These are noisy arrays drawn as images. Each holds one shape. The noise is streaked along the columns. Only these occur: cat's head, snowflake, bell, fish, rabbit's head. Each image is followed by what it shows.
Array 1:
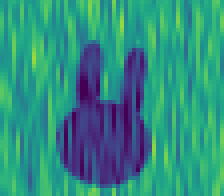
dark rabbit's head
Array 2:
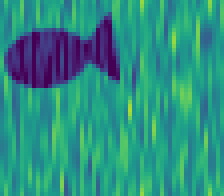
dark fish
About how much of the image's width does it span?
half
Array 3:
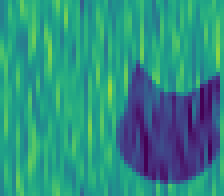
dark cat's head
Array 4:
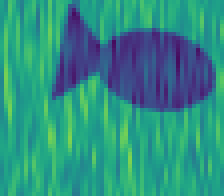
dark fish
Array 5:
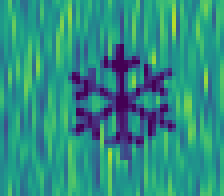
dark snowflake
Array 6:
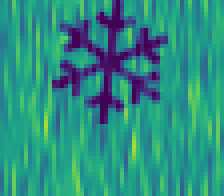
dark snowflake
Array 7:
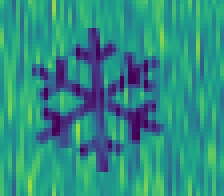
dark snowflake
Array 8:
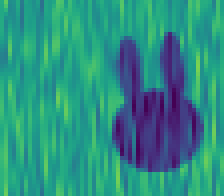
dark rabbit's head
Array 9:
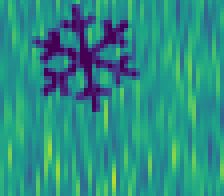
dark snowflake
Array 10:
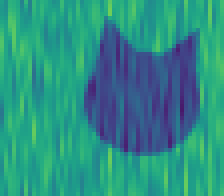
dark cat's head
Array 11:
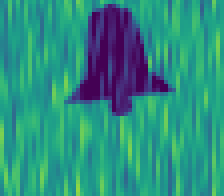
dark bell
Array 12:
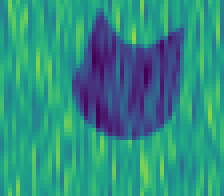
dark cat's head
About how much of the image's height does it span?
two thirds
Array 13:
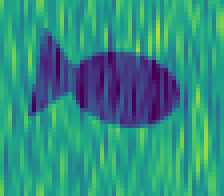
dark fish
